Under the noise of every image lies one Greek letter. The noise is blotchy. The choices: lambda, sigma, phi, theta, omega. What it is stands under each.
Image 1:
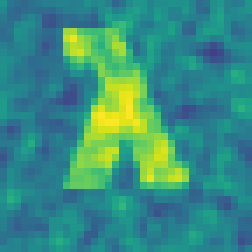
lambda
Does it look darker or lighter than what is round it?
lighter
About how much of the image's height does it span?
two thirds
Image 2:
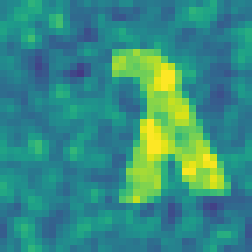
lambda
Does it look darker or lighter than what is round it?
lighter
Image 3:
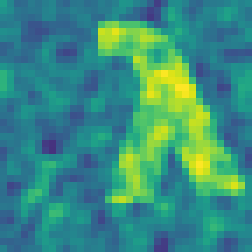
lambda
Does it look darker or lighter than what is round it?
lighter
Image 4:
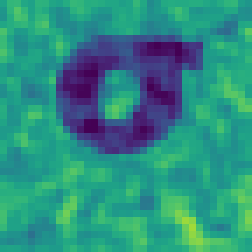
sigma
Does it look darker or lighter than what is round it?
darker
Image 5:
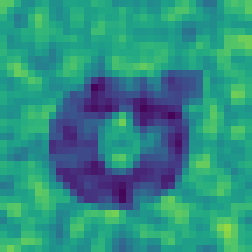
sigma
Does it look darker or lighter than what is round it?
darker
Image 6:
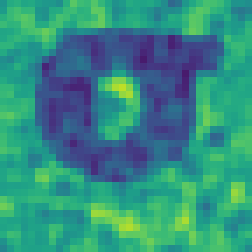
sigma
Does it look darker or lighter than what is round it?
darker
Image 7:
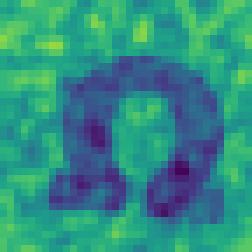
omega
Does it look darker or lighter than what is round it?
darker
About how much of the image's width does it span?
two thirds
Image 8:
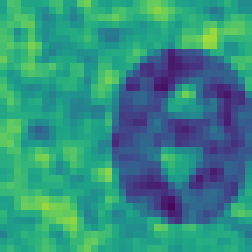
theta
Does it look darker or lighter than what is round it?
darker
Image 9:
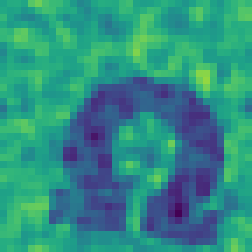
omega
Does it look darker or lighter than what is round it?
darker
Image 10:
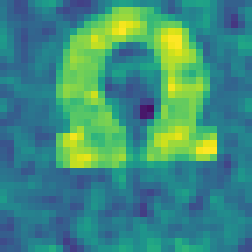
omega
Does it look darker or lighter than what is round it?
lighter
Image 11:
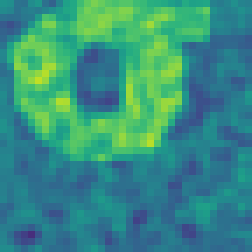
sigma
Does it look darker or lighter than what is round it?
lighter
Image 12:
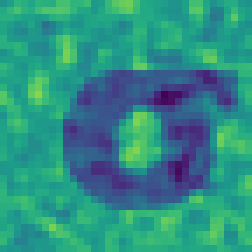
sigma
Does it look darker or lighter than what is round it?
darker
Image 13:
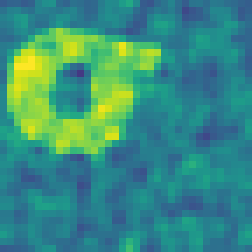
sigma
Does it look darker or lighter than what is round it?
lighter
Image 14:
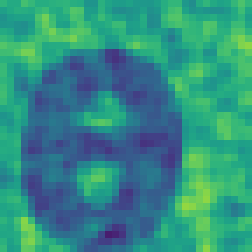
theta
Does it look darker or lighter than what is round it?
darker
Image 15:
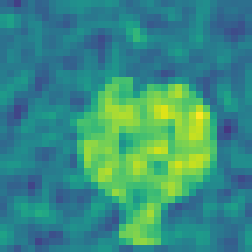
phi
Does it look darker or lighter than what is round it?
lighter
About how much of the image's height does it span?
two thirds
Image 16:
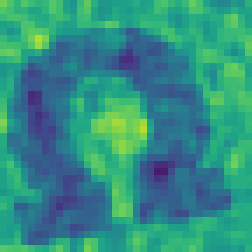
omega
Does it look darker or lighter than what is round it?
darker
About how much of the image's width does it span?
nearly all
